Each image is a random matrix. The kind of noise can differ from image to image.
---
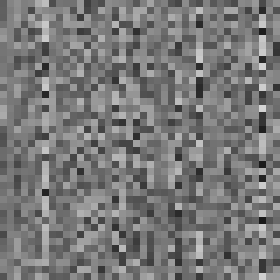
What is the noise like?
columns of uneven size
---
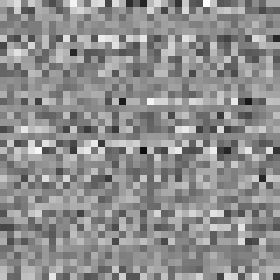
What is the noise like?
rows of uneven size
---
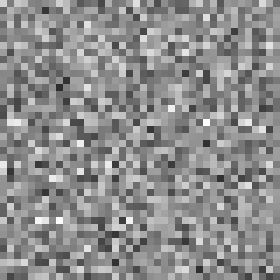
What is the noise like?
low rank plus noise
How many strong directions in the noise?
five to eight
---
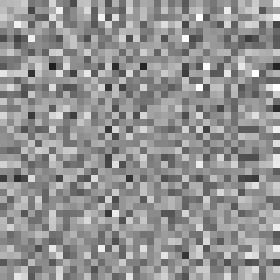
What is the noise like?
low rank plus noise
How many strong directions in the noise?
two
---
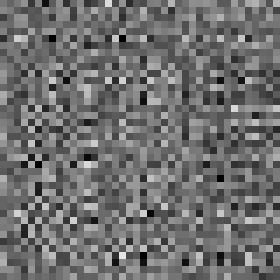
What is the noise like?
low rank plus noise
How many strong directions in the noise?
two
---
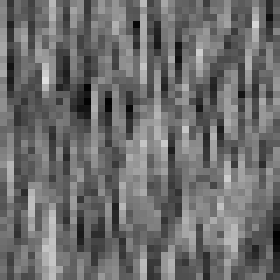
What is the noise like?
streaked along the columns
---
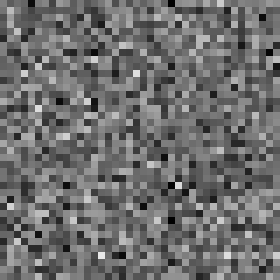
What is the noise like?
independent entries
